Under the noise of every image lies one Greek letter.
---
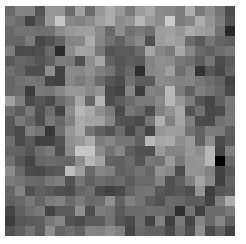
pi
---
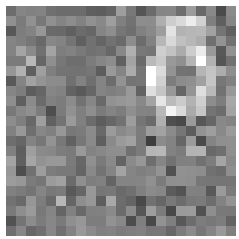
delta
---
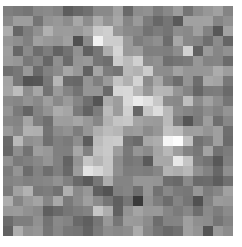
lambda
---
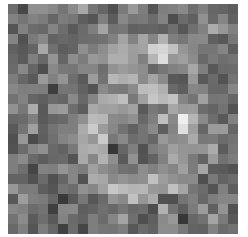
delta
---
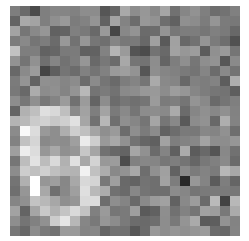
theta
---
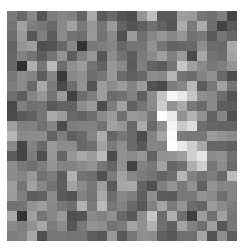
xi
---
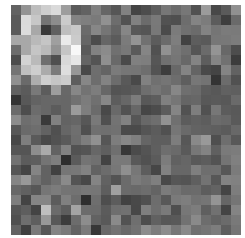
theta
